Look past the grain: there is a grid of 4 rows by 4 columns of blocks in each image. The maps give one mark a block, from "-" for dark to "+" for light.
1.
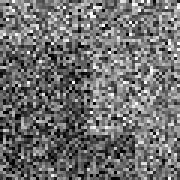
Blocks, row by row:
+ + + +
- - + +
- - + +
- - - +
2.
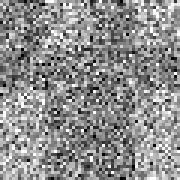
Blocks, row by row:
- + - +
- - - -
+ - - +
+ - - +
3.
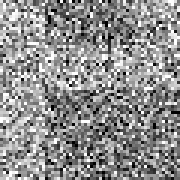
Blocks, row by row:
+ - - +
+ + + +
+ - - -
+ - - -
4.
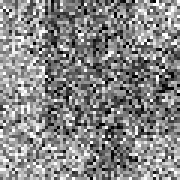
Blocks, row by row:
+ - - +
+ - - -
+ - - -
+ + - +
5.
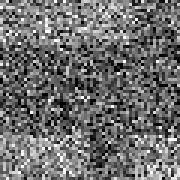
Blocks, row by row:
+ + + -
- - - -
- - - -
+ + - +
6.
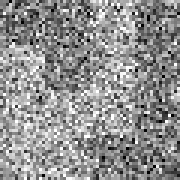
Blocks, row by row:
- - + -
+ - + -
+ + + -
+ + - -
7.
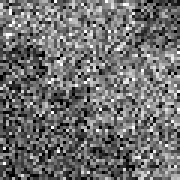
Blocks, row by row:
+ + + -
- + + +
- - + +
- - - +
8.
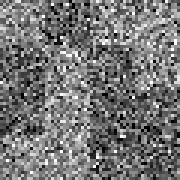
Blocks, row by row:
+ - + +
- + - +
- + - -
+ + - -
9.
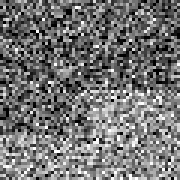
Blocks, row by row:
- - - -
- - - -
- - + +
+ + + +
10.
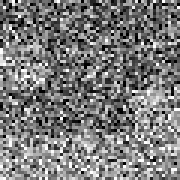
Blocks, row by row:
- - - -
+ - - -
- - - +
+ + + +
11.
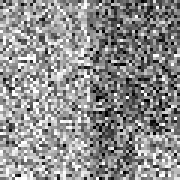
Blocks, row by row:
+ + - -
+ + - -
+ + - -
+ + - +
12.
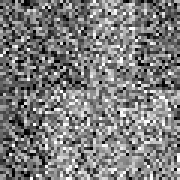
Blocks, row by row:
- - + -
- - + -
- + + +
- + + +
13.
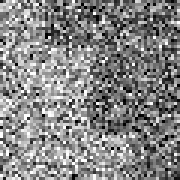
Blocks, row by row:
+ - - -
+ + - -
+ + - -
+ + + -
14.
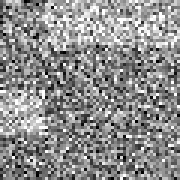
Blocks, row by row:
- + + +
- - - -
+ - - -
- - - -
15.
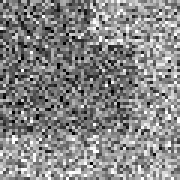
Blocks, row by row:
- - + +
- - - +
- - - +
+ + + +
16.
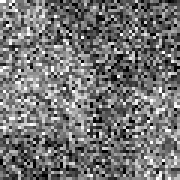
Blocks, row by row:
+ - - -
+ + - -
+ + - +
- - - +
